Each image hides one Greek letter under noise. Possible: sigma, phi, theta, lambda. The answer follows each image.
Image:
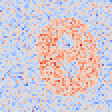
red theta
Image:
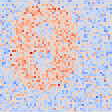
red theta
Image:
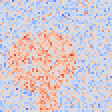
red phi
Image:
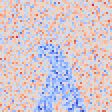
blue lambda
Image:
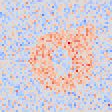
red sigma
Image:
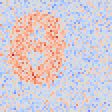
red theta
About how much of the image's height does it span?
two thirds
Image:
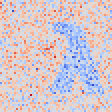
blue lambda
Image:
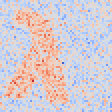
red lambda
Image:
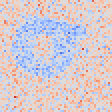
blue sigma
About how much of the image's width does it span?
two thirds
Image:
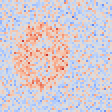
red theta
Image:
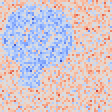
blue phi
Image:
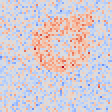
red sigma
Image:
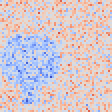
blue phi
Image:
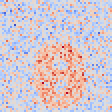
red theta
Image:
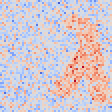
red lambda
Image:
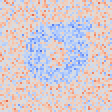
blue sigma
